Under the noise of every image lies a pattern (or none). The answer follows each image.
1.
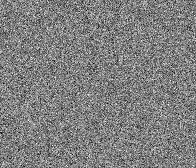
only noise
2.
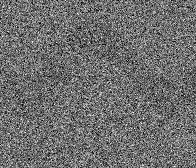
a wavy band
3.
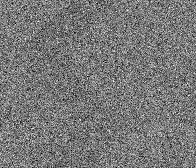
a wavy band
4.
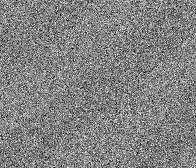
diagonal stripes
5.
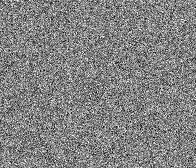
only noise
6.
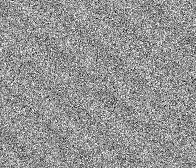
diagonal stripes
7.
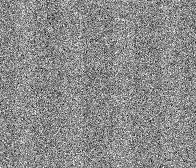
vertical stripes
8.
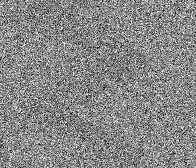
a wavy band
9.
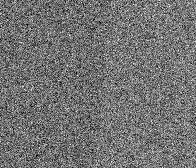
a sharp edge
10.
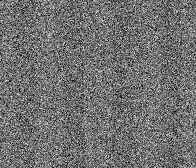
vertical stripes
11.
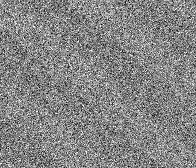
diagonal stripes
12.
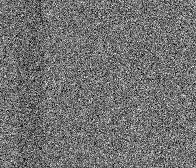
one vertical stripe
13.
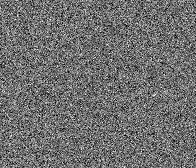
only noise
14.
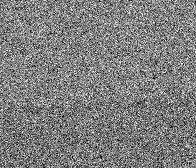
a sharp edge
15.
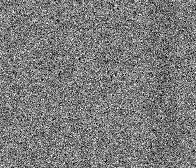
one vertical stripe
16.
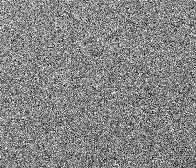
a smooth slope
